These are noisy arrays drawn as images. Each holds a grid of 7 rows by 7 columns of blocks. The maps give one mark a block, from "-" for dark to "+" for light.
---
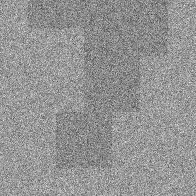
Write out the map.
+ - - - - - +
+ + + - - - +
+ + + - - + +
+ + + - - + +
+ + - - + + +
+ + - - + + +
+ + + + + + +
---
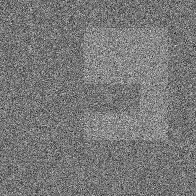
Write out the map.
- - - - - - -
- - - + + + -
- - - + + + -
- - - - - + -
- - - + + + -
- - - - - - -
- - - - - - -
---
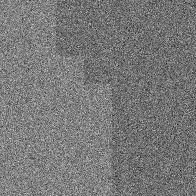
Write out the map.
+ + - - - - -
+ + - - - - -
+ + + - - - -
+ + + + - - -
+ + + + - - -
+ + + + - - -
+ + + + - - -
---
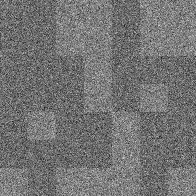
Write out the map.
- - + + - + +
- - + + - + +
- - - + - - -
- - - + - + -
- + - - + - -
- - - - + - -
+ - + + + - +
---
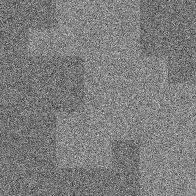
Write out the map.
- - + + + - -
- + + + + - -
- - - + + + -
- - - + + + +
- - + + + + +
- - + + - + +
- - - - - + +
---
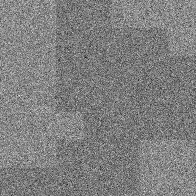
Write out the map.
+ + - - + + +
+ + - - - - +
+ + - - - - -
+ + - - - - -
+ + + - - - -
+ + - - - + +
- - - - - + +
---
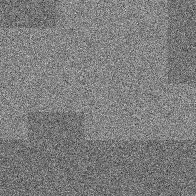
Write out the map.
- - + + + + -
+ + + + + + -
+ + + + + + -
+ + + + + + +
+ - - + + + +
- - - - - - -
- - - - - - -
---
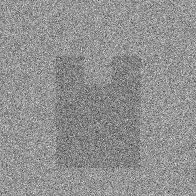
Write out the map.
+ + + + + + +
+ + + + + + +
+ + - + - + +
+ + - - - + +
+ + - - - + +
+ + - - - + +
+ + + + + + +
